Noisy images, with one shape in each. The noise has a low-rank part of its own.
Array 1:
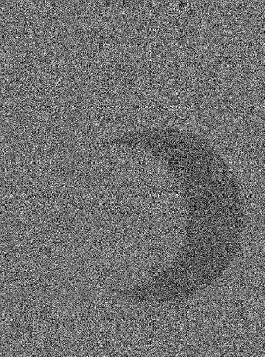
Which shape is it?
crescent
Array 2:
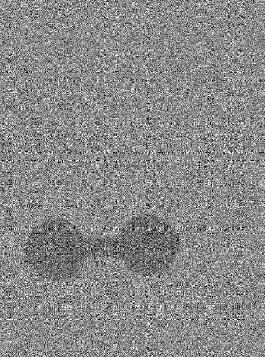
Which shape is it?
dumbbell
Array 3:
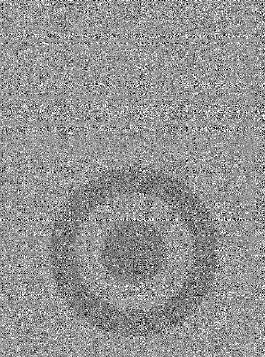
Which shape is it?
bullseye
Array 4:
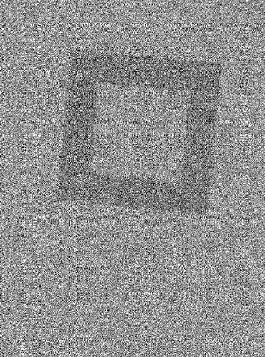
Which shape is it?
square frame
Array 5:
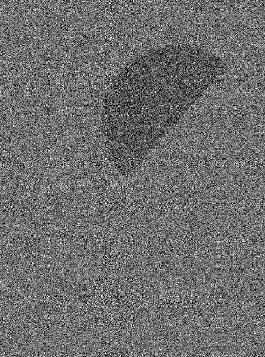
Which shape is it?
half disc
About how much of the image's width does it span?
half
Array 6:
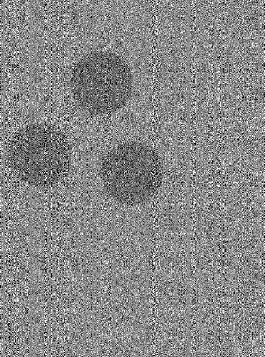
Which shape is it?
three dots
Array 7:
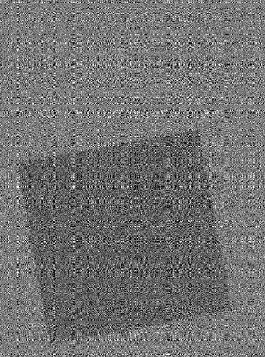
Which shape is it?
square
